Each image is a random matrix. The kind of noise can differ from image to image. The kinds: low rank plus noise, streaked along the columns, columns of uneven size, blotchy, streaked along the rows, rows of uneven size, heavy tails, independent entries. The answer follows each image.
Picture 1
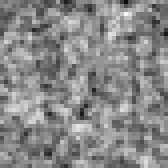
blotchy
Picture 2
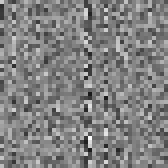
columns of uneven size
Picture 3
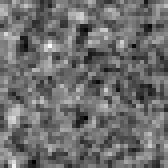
blotchy
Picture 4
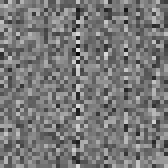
columns of uneven size
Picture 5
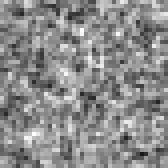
blotchy
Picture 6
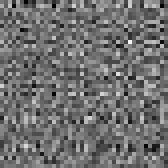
low rank plus noise
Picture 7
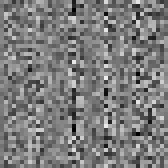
columns of uneven size
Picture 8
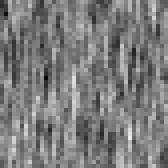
streaked along the columns
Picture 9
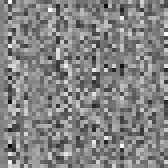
columns of uneven size
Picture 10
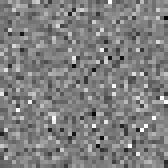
heavy tails
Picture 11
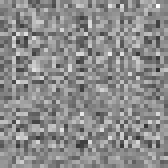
low rank plus noise
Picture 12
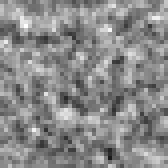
blotchy
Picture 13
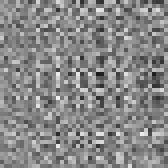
low rank plus noise
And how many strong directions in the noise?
one
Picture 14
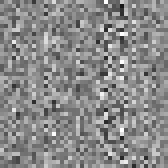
columns of uneven size
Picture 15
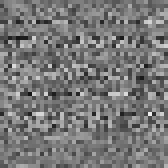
rows of uneven size
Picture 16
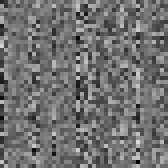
columns of uneven size
